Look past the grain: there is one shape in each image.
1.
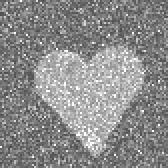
light heart
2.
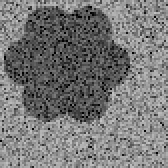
dark flower
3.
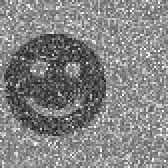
dark smiling face
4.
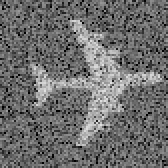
light airplane
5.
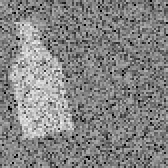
light bottle
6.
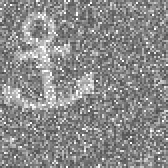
light anchor
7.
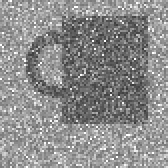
dark cup
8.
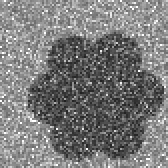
dark flower
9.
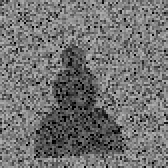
dark chess pawn
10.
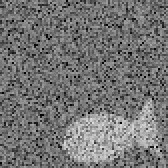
light fish
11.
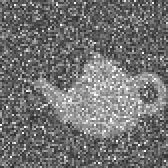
light teapot
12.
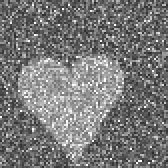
light heart
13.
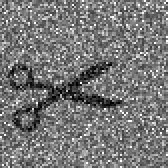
dark pair of scissors
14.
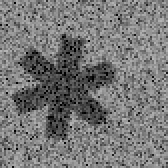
dark asterisk
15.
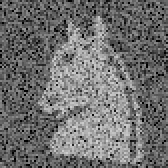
light chess knight
